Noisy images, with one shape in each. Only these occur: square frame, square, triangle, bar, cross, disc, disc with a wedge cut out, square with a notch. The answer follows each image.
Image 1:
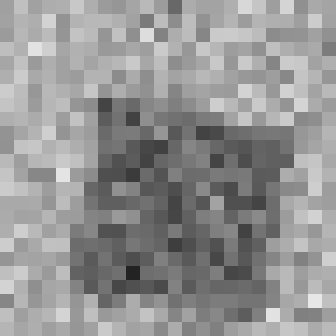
square
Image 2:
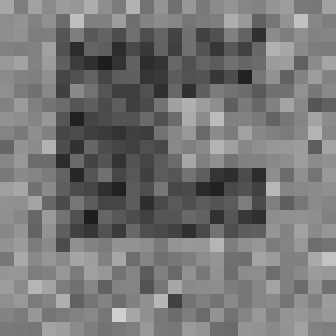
square with a notch
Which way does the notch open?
right
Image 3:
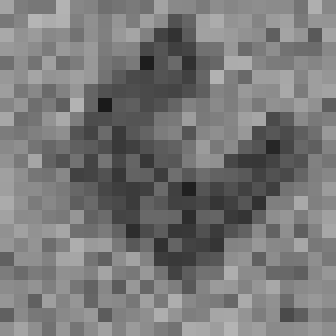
square with a notch
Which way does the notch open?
up and right
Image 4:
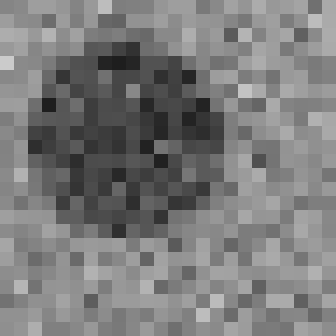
disc
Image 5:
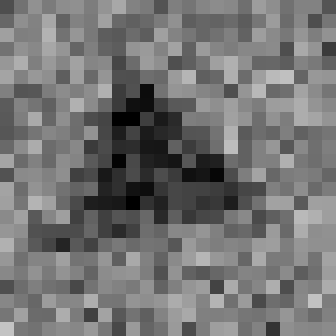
triangle
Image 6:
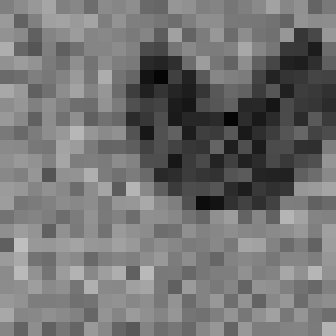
disc with a wedge cut out
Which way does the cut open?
up
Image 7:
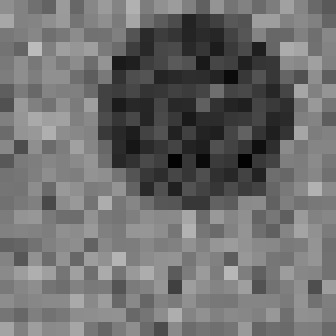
disc
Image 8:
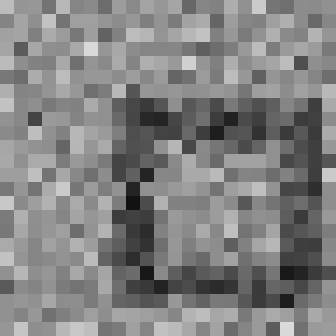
square frame
